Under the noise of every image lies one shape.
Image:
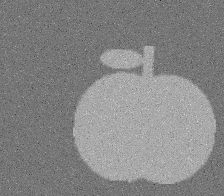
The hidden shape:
apple
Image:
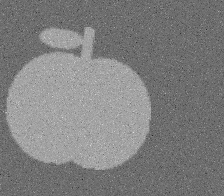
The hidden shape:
apple
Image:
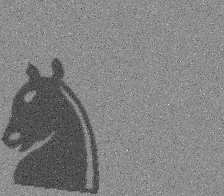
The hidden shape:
chess knight
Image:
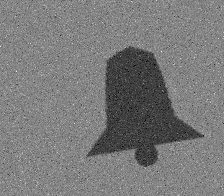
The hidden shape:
bell
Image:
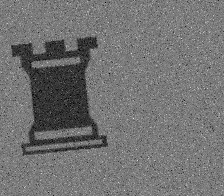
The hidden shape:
chess rook
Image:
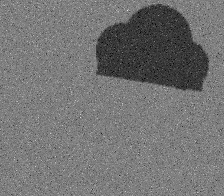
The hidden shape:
cloud
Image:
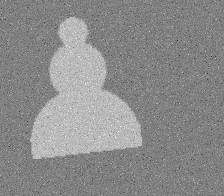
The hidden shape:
chess pawn
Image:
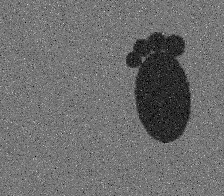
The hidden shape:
footprint
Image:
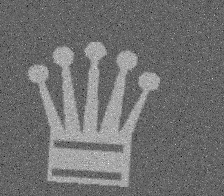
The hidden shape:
chess queen
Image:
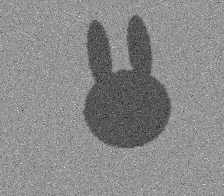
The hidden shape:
rabbit's head
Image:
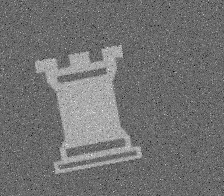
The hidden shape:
chess rook
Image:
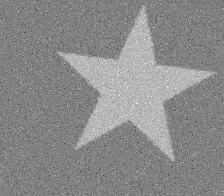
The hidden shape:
star
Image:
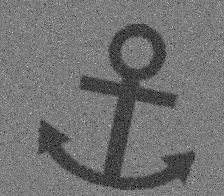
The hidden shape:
anchor
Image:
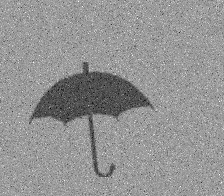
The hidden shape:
umbrella
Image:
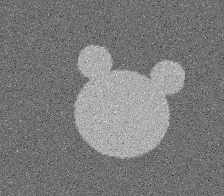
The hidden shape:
bear's head
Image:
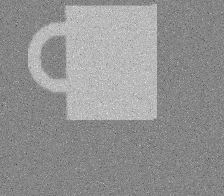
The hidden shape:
cup
